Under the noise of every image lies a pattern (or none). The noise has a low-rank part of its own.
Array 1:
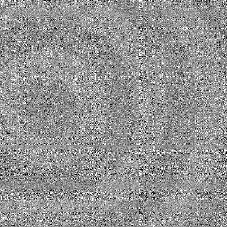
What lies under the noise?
rings round one point
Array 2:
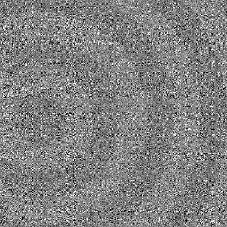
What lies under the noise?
rings round one point
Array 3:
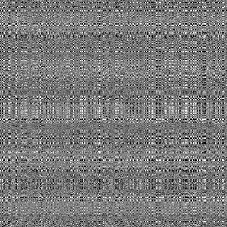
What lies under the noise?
horizontal stripes
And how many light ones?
5
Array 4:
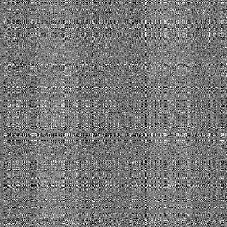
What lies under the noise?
vertical stripes
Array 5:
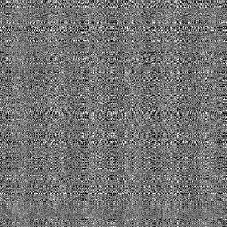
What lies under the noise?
vertical stripes
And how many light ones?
6
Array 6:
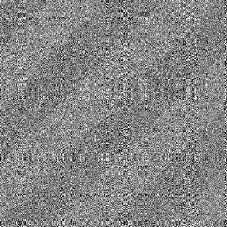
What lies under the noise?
diagonal stripes
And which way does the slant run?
bottom left to top right
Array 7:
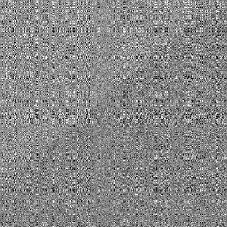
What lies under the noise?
a sharp edge
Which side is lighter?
top left
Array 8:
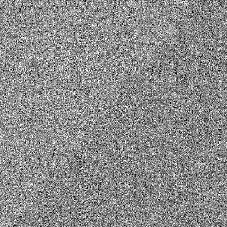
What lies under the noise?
a sharp edge
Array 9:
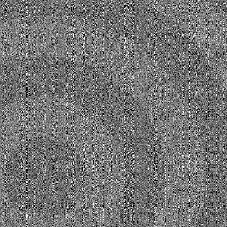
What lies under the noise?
rings round one point
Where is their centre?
bottom left
